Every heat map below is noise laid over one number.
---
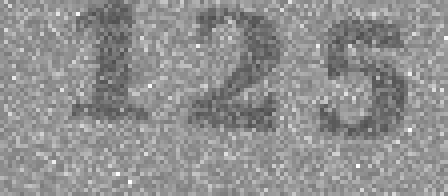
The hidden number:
125
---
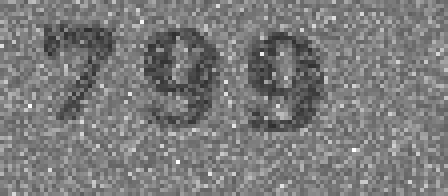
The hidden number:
799
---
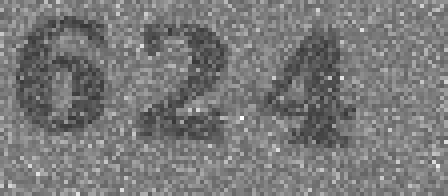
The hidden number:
624
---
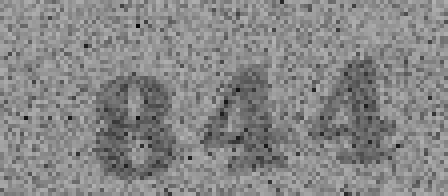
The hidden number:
844
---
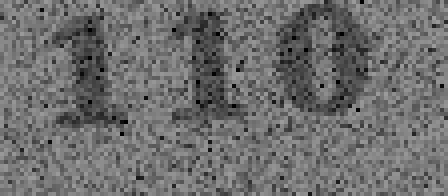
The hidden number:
110
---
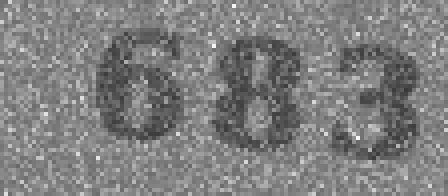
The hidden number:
683
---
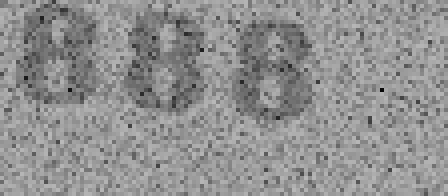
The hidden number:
888
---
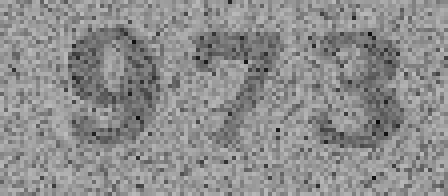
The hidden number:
973
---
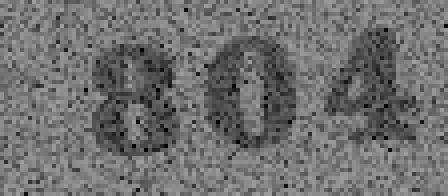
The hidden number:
804
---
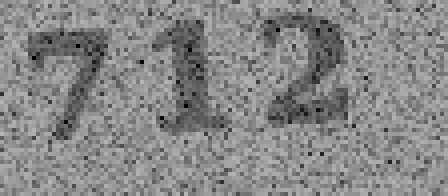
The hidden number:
712
